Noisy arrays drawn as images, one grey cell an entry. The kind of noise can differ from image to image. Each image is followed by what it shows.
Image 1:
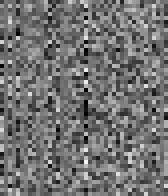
columns of uneven size
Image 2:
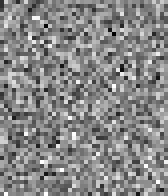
independent entries
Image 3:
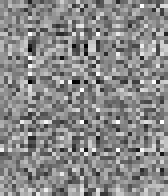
low rank plus noise
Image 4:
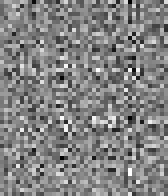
low rank plus noise
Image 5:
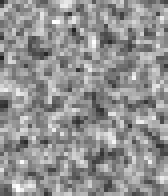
blotchy
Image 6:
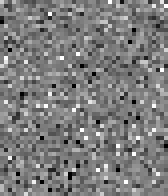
heavy tails
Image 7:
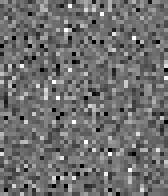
heavy tails
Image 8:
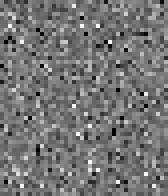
heavy tails
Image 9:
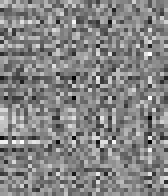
low rank plus noise
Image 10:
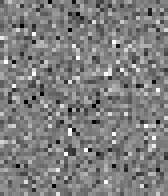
heavy tails
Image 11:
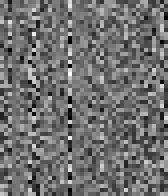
columns of uneven size
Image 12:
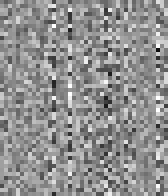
columns of uneven size
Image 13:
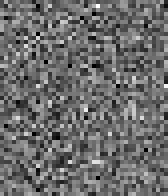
low rank plus noise
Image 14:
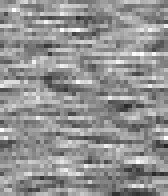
streaked along the rows
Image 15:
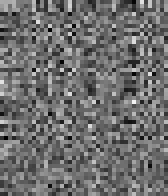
low rank plus noise
